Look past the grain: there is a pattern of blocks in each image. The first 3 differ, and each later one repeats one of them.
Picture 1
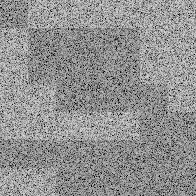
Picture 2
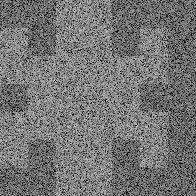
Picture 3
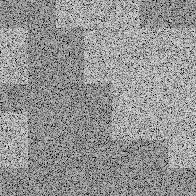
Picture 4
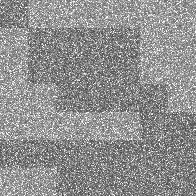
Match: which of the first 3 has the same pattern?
1
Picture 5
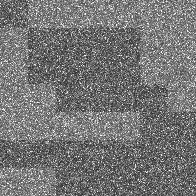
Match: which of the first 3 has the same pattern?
1
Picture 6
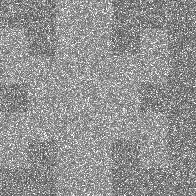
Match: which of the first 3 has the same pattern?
2
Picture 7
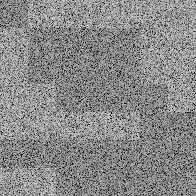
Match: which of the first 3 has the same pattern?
1
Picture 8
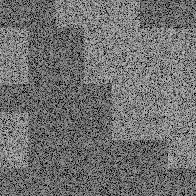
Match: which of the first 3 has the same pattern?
3
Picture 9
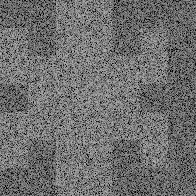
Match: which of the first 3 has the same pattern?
2
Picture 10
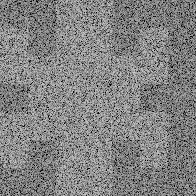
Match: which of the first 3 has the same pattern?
2
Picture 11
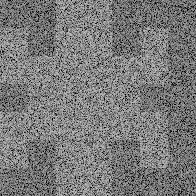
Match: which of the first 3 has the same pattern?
2
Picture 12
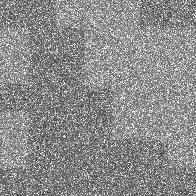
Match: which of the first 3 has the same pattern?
3
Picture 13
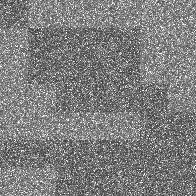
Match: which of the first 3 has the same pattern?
1
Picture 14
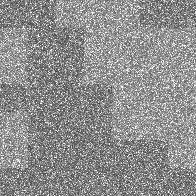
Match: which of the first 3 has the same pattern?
3
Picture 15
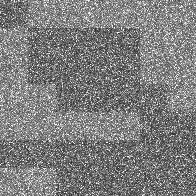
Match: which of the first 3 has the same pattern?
1
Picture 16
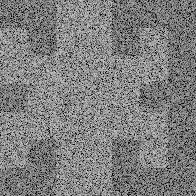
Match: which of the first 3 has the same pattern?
2
